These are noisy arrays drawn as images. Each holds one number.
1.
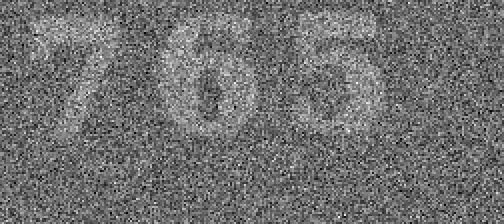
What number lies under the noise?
765
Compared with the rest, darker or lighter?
lighter
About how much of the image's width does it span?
two thirds
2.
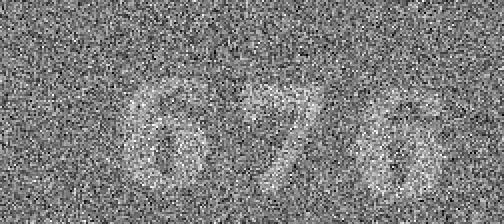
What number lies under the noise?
676
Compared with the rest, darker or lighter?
lighter
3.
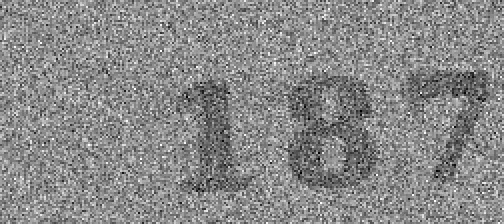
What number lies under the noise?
187
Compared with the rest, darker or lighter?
darker
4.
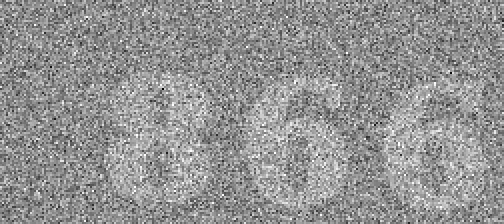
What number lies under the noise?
866
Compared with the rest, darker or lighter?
lighter
